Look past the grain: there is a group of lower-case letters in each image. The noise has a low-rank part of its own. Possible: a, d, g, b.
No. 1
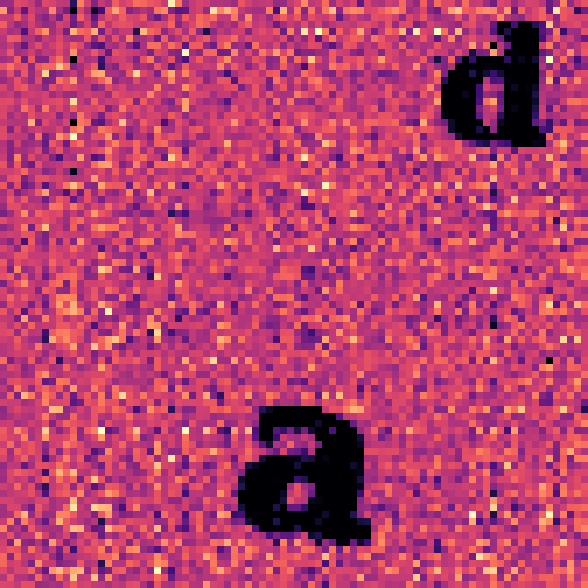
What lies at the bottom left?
nothing
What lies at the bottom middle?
a
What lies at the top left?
nothing
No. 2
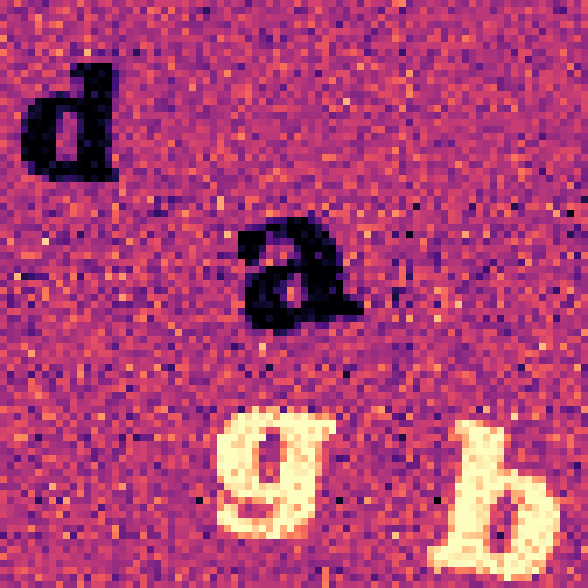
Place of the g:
bottom middle
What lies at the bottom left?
nothing
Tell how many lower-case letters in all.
4
